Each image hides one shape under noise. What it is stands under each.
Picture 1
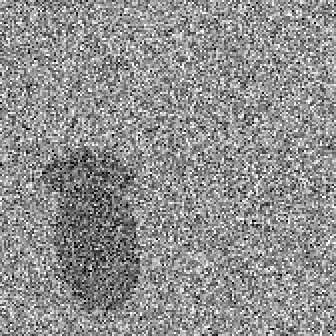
footprint
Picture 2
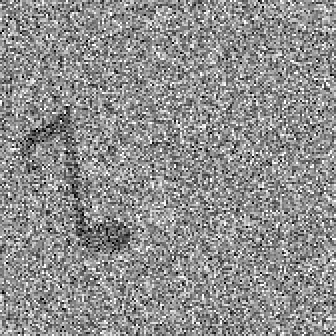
musical note
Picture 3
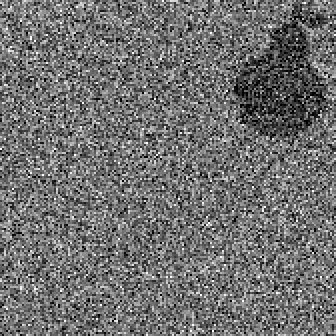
pear
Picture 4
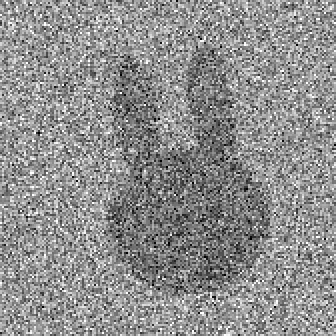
rabbit's head
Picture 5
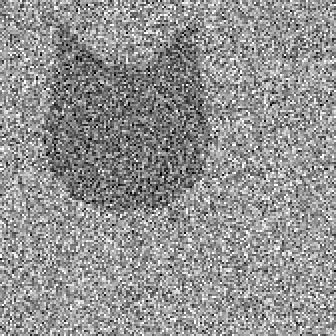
cat's head
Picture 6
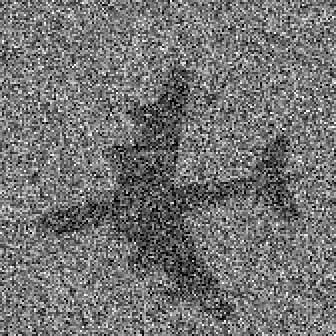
airplane
